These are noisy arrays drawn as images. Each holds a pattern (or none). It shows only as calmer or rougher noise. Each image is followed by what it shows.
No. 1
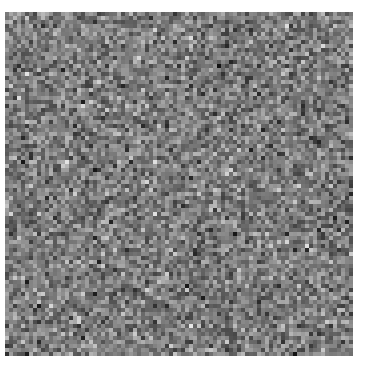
only noise
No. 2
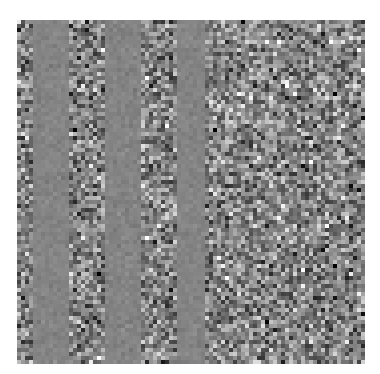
bands of columns
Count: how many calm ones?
3
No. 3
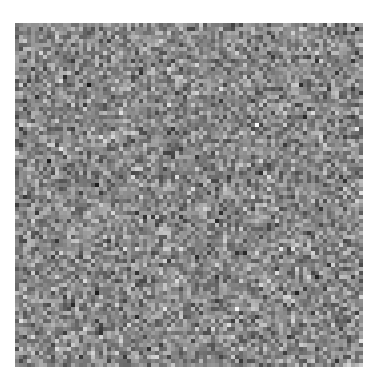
only noise
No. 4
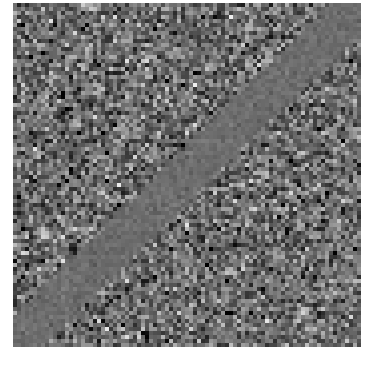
a diagonal band
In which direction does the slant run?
bottom left to top right
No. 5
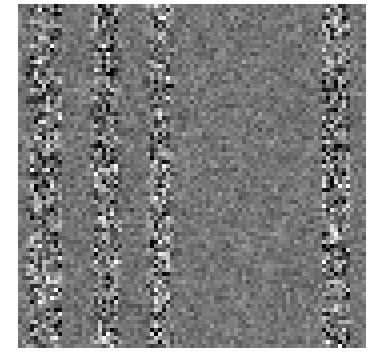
bands of columns
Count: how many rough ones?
4
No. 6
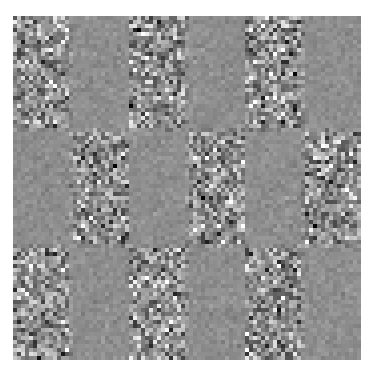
a checkerboard
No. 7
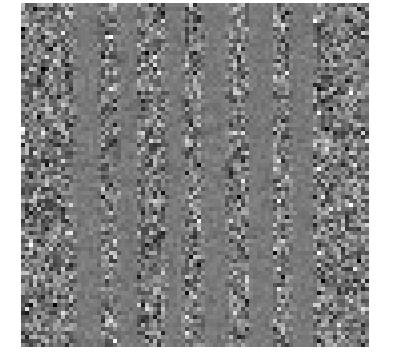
bands of columns
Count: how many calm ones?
6
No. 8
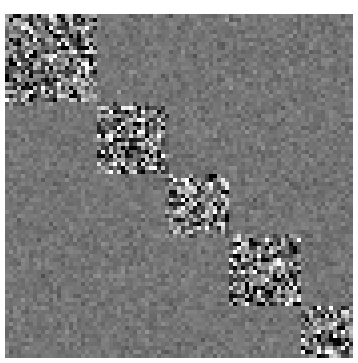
blocks along the diagonal
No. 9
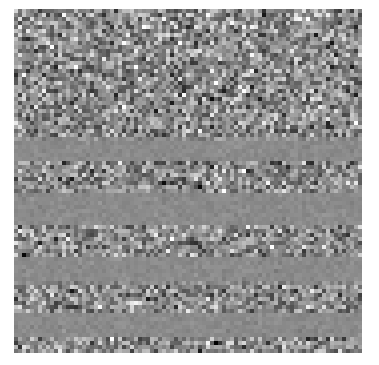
bands of rows
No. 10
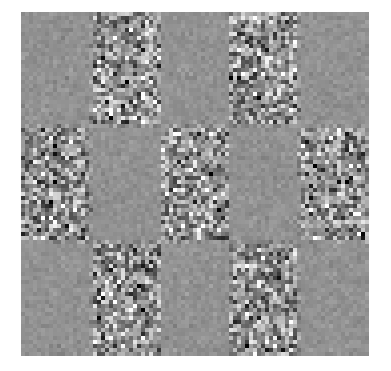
a checkerboard
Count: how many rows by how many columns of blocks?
3 by 5
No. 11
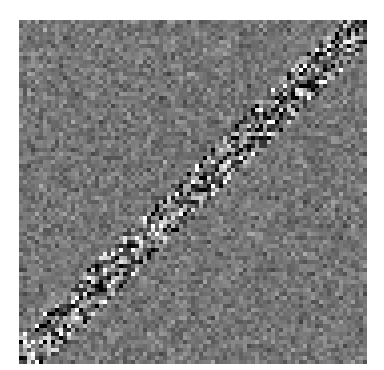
a diagonal band
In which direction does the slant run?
bottom left to top right
